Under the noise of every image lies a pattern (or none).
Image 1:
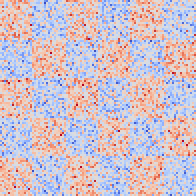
a checkerboard
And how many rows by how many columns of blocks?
5 by 6
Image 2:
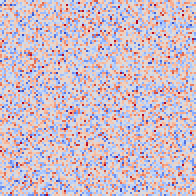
only noise
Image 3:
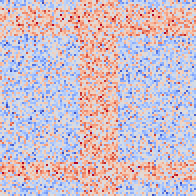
bands of rows crossing bands of columns
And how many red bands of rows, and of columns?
2 and 1
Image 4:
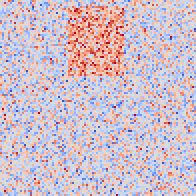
one block
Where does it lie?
top middle
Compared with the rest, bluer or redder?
redder
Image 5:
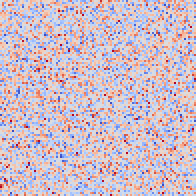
only noise
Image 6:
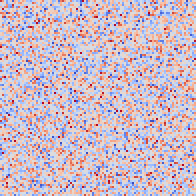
only noise
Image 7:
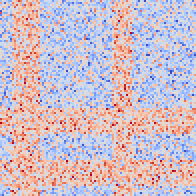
bands of rows crossing bands of columns
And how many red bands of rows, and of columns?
2 and 2
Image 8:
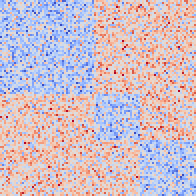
blocks along the diagonal
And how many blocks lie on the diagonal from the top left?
3
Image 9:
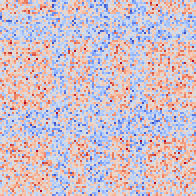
bands of rows crossing bands of columns
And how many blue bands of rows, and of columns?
2 and 3
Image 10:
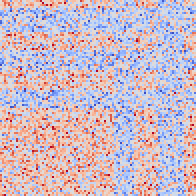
bands of rows crossing bands of columns
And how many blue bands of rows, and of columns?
3 and 2
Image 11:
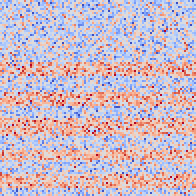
bands of rows
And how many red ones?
5
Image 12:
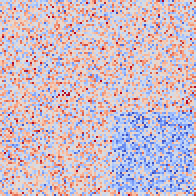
one block
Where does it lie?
bottom right
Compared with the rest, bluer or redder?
bluer
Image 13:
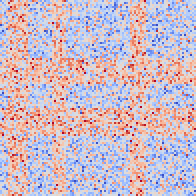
bands of rows crossing bands of columns
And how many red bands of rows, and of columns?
2 and 3
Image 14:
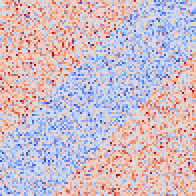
a diagonal band
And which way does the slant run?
bottom left to top right
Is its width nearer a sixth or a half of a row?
a half
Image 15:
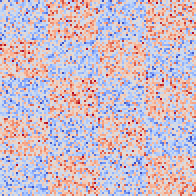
a checkerboard
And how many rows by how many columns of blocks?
5 by 4
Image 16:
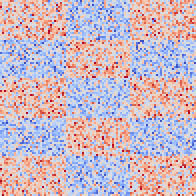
a checkerboard
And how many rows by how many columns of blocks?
5 by 3
